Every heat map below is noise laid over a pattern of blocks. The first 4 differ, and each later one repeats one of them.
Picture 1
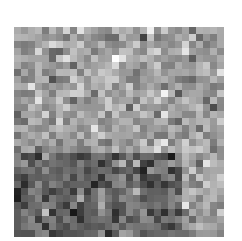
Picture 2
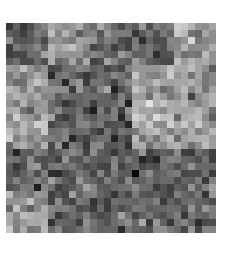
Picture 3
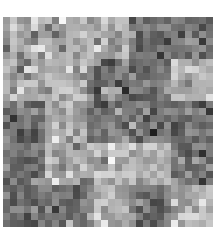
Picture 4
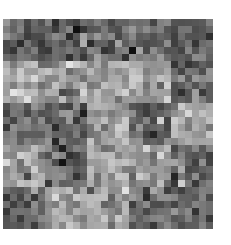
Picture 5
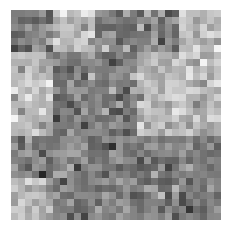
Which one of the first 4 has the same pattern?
2
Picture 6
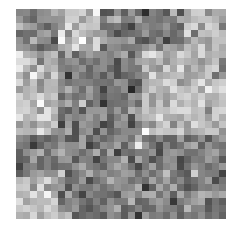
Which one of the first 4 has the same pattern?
2
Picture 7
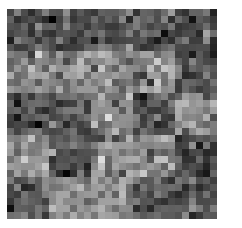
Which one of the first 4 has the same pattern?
4
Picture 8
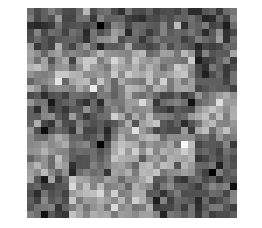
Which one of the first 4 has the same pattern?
4
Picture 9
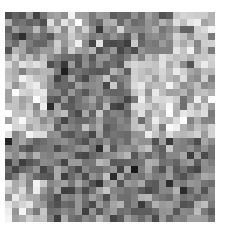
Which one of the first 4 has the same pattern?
2
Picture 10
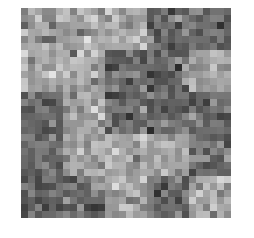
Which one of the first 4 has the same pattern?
3
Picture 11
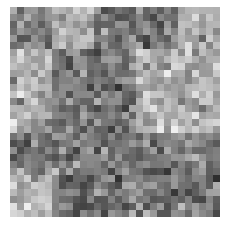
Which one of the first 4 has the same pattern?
2
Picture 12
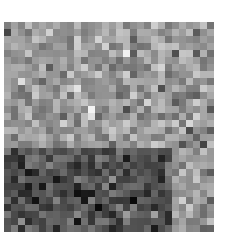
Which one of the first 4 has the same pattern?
1
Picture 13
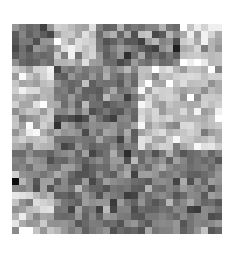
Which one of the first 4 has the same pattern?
2
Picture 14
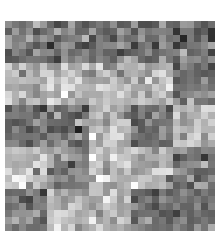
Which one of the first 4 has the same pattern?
4
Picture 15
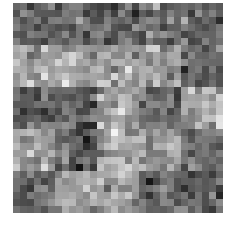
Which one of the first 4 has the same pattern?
4
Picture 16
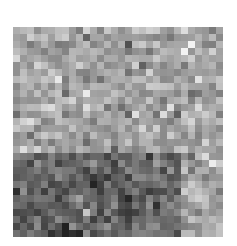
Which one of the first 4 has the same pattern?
1
